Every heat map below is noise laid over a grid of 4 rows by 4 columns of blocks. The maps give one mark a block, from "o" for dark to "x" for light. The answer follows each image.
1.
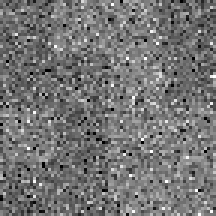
oxxo
ooxo
xoxx
ooxx
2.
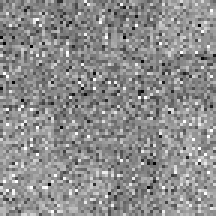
ooox
oooo
xoox
xxox
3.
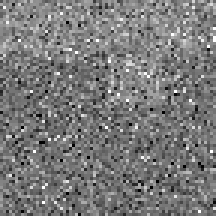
xxxx
ooxo
oooo
oooo
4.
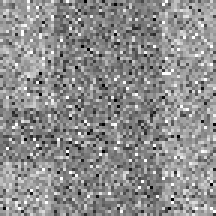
xoox
xoox
ooox
xoox
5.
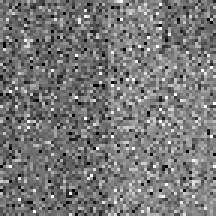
ooxo
ooxx
ooxx
ooxx
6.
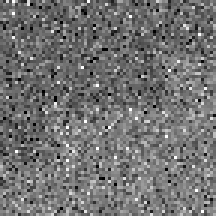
oooo
ooox
oxxx
xxxx
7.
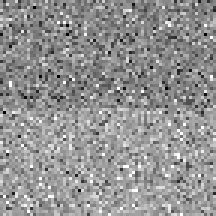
oooo
oooo
xxxx
xxxx
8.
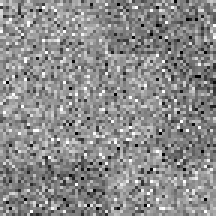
xxoo
xxxo
xxxo
ooxx
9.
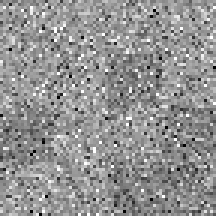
xxxx
xxox
oxxo
xxoo
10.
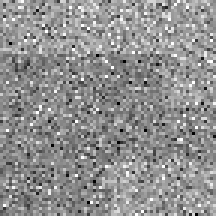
xxxx
ooox
oooo
ooxx
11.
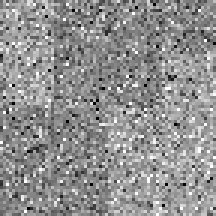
xooo
xoox
ooxx
ooxx
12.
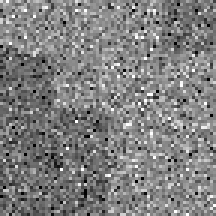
xxxo
oxxx
ooxx
ooxx
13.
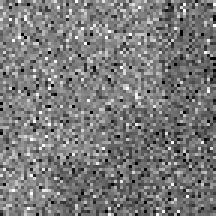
xxxo
xxxo
xxoo
xooo
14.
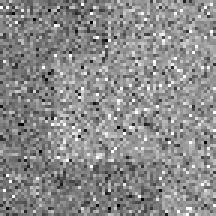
ooxx
oxxx
oxxx
ooox
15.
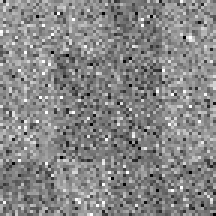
xxox
xoox
xoox
oxoo
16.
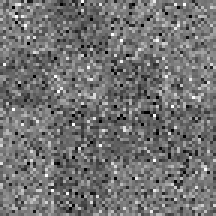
xoxx
oxox
xooo
xoxx
